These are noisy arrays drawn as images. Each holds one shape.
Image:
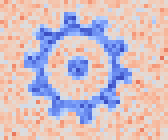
blue gear
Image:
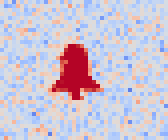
red bell, centre
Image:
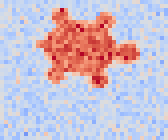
red turtle
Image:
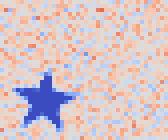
blue star
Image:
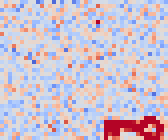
red key, bottom right
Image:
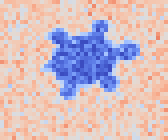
blue turtle
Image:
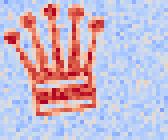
red chess queen
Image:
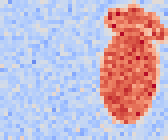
red footprint
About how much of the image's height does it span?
nearly all
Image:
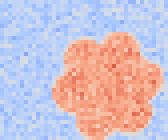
red flower
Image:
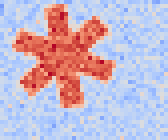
red asterisk
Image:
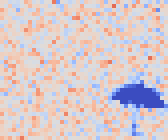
blue umbrella, bottom right
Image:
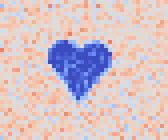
blue heart
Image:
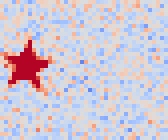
red star, middle left
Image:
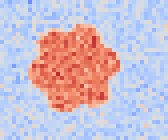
red flower
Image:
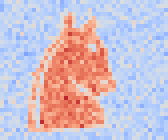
red chess knight
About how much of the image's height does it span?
nearly all
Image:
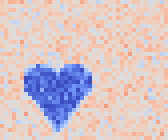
blue heart
